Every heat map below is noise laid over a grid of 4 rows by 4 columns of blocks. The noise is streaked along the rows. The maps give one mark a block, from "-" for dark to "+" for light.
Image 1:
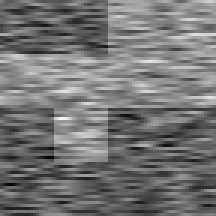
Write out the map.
- - + +
+ + + +
- + - -
- - - -
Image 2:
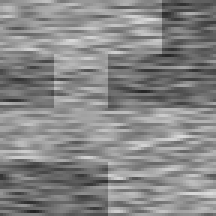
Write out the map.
+ + + -
- + - -
+ + + +
- - + +
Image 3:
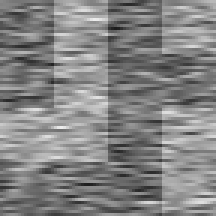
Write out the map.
- + - +
- + - -
+ + - +
- - - +
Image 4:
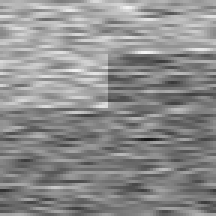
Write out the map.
+ + + +
+ + - -
- - - -
- - - -
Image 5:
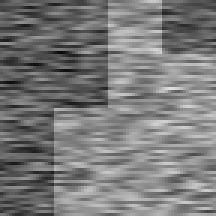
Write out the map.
- - + -
- - + +
- + + +
- + + +
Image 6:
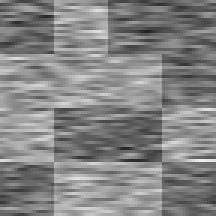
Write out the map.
- + - -
+ + + -
+ - - +
- + + -
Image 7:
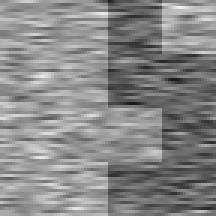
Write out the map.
+ + - +
+ + - -
+ + + -
+ + - -
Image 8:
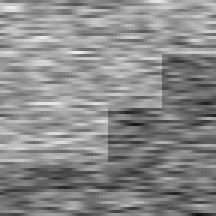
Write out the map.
+ + + +
+ + + -
+ + - -
- - - -
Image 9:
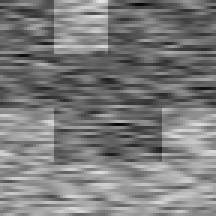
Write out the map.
- + - -
- - - -
+ - - +
+ + + +
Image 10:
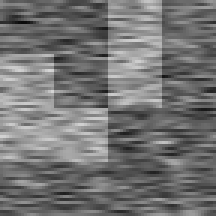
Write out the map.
- - + -
+ - + -
+ + - -
- - - -
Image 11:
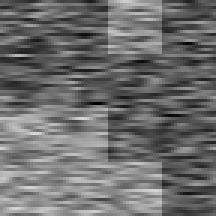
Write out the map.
- - + -
- - - -
+ + - -
+ + + -
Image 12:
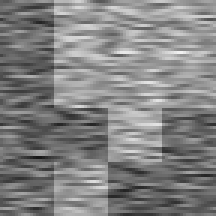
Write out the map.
- + + +
- + + +
- - + -
- + - -
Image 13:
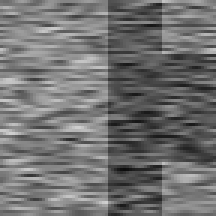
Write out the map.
+ + - +
+ + - -
+ + - -
+ + - +
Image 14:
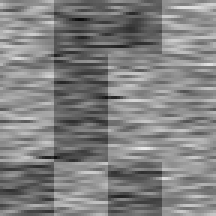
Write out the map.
+ - - +
+ - + +
+ - + +
- + - +
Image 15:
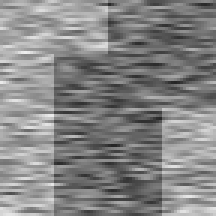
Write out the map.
+ + - -
+ - - -
+ - - +
+ - - +
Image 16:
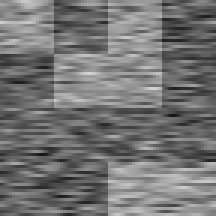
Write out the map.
+ - + -
- + + -
- - - -
- - + +
